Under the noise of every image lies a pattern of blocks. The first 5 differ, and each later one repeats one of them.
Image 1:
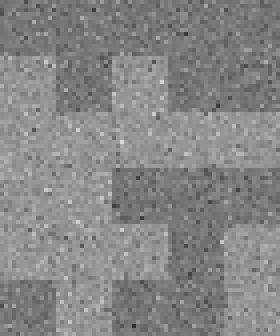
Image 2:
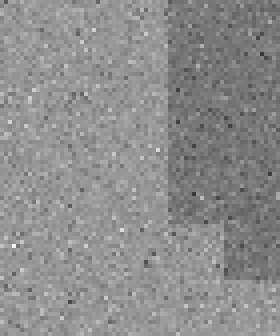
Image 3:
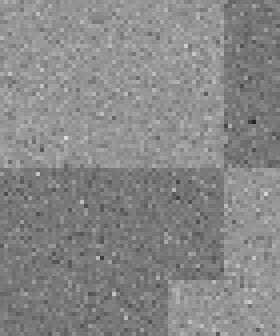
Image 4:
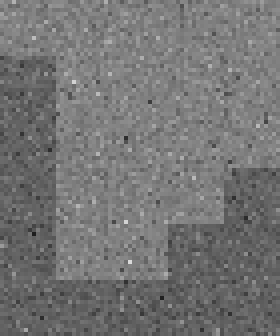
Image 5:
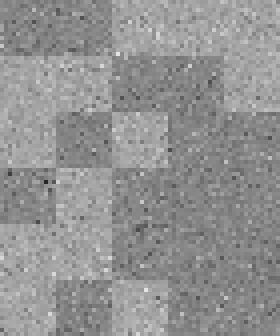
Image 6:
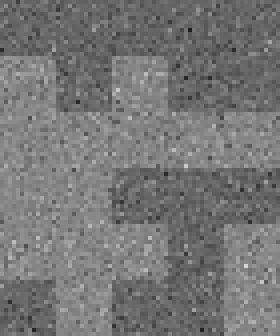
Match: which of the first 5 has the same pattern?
1
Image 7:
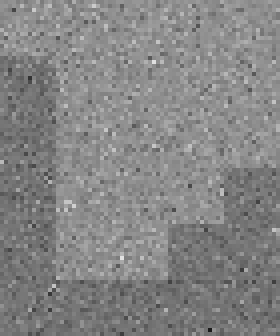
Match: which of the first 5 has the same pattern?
4
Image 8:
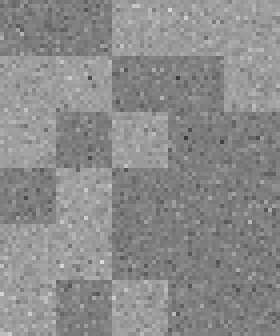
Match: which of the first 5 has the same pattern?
5
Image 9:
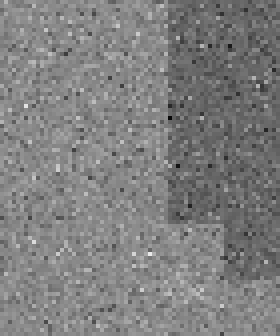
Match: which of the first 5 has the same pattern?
2
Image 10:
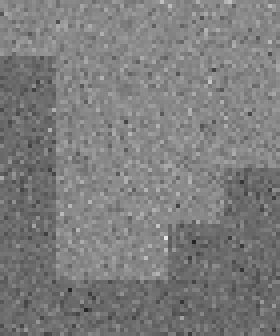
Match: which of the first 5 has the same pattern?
4
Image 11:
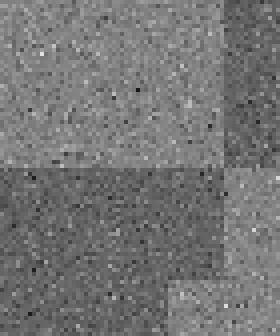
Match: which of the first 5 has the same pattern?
3
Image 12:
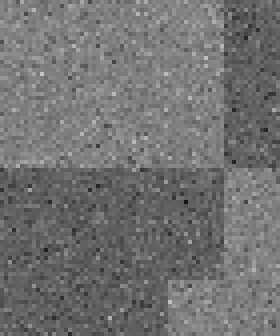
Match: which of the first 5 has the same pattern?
3
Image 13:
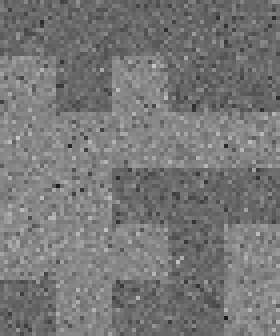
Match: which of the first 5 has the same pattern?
1
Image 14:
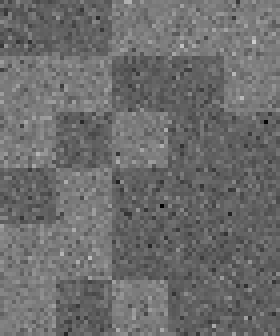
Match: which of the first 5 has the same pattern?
5
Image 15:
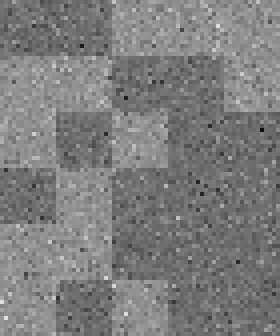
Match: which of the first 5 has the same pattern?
5
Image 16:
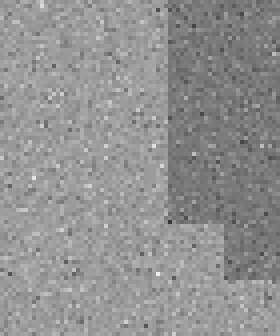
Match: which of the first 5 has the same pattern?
2
